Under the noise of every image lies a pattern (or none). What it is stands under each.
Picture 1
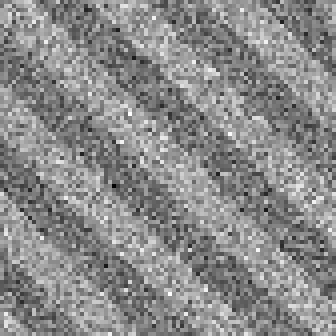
diagonal stripes
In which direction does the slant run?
top left to bottom right
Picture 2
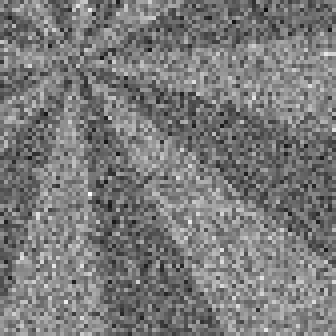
spokes from one point
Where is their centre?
top left
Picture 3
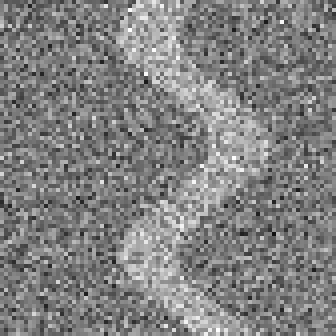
a wavy band
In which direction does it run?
top to bottom
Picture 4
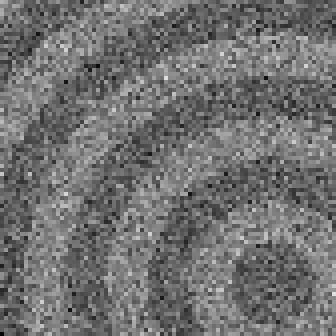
rings round one point
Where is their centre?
bottom right
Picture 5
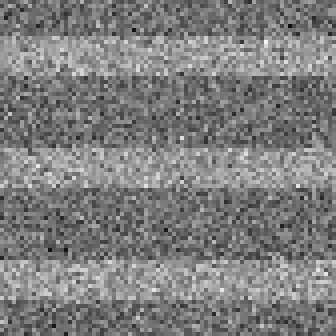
horizontal stripes
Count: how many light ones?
3
